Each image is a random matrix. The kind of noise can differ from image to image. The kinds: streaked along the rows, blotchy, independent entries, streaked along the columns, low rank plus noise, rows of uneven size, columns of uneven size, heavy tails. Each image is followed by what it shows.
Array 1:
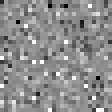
heavy tails
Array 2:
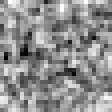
blotchy
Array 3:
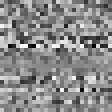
rows of uneven size
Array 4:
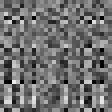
low rank plus noise
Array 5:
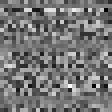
rows of uneven size
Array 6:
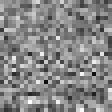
low rank plus noise
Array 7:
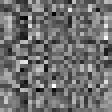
low rank plus noise
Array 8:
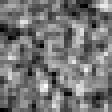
blotchy
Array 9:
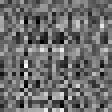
low rank plus noise
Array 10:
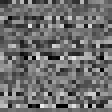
rows of uneven size
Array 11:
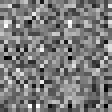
low rank plus noise
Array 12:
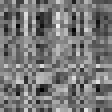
low rank plus noise
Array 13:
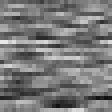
streaked along the rows
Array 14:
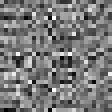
low rank plus noise
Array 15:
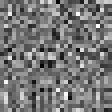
low rank plus noise
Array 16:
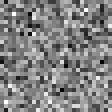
independent entries
